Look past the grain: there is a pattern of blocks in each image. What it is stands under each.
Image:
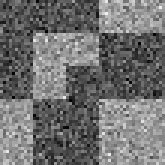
mirrored about the diagonal from the top left
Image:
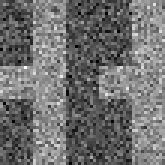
top and bottom mirror each other
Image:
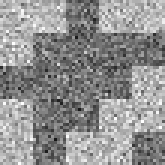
mirrored about the diagonal from the top left
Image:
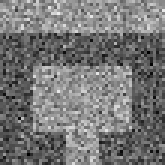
left and right mirror each other
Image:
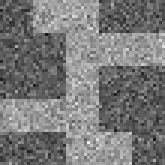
the same after a half turn
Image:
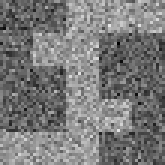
the same after a half turn
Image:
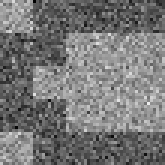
top and bottom mirror each other
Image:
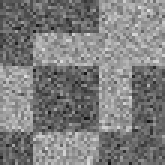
mirrored about the diagonal from the bottom left
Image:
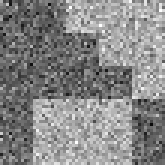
no symmetry
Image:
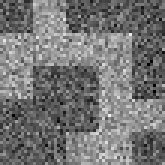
mirrored about the diagonal from the bottom left
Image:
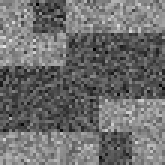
the same after a half turn
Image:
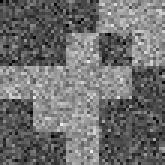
mirrored about the diagonal from the bottom left
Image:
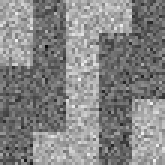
the same after a half turn
